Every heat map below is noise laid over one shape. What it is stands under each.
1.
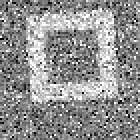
square frame
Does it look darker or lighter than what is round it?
lighter
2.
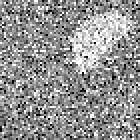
half disc
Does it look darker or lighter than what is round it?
lighter
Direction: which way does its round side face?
up and left
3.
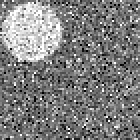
disc
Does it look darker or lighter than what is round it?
lighter
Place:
top left
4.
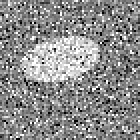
ellipse
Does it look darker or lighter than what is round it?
lighter
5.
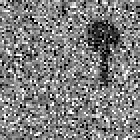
lollipop
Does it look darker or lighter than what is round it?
darker
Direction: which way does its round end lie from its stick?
up
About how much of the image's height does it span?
half
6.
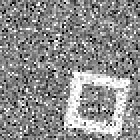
square frame
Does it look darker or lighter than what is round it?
lighter
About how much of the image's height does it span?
half
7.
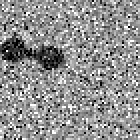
dumbbell
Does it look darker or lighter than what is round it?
darker
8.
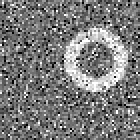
ring
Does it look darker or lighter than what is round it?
lighter
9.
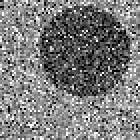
disc
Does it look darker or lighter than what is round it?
darker
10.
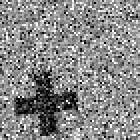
cross
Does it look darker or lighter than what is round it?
darker
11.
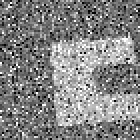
square with a notch
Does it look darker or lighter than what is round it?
lighter
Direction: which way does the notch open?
right
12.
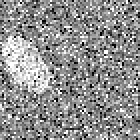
ellipse
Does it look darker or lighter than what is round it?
lighter
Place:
middle left
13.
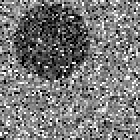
disc
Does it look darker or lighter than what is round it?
darker
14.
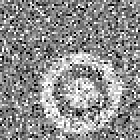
bullseye
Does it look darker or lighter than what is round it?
lighter
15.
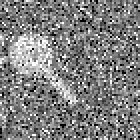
lollipop
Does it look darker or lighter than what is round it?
lighter
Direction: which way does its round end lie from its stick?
up and left
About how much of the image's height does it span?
half
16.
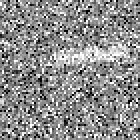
bar
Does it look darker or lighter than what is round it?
lighter
